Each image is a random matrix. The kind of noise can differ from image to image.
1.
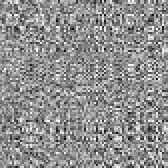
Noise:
low rank plus noise
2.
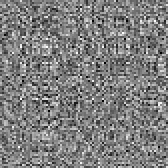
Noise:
low rank plus noise
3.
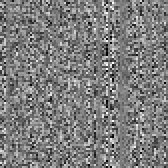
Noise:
columns of uneven size
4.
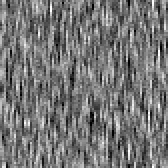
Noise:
streaked along the columns
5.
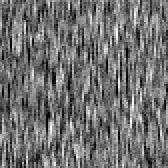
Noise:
streaked along the columns
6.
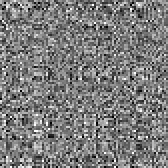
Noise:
low rank plus noise
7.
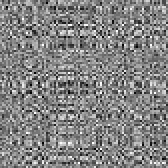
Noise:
low rank plus noise
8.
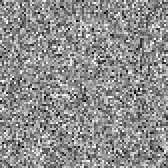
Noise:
independent entries
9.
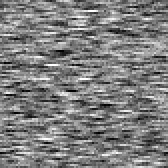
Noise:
streaked along the rows
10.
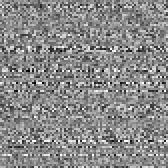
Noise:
rows of uneven size
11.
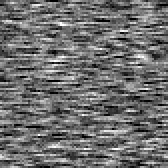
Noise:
streaked along the rows
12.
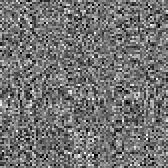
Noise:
low rank plus noise
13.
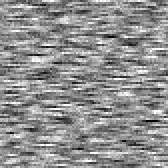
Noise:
streaked along the rows
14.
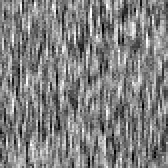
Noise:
streaked along the columns
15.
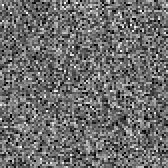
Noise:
independent entries
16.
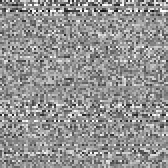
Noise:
rows of uneven size
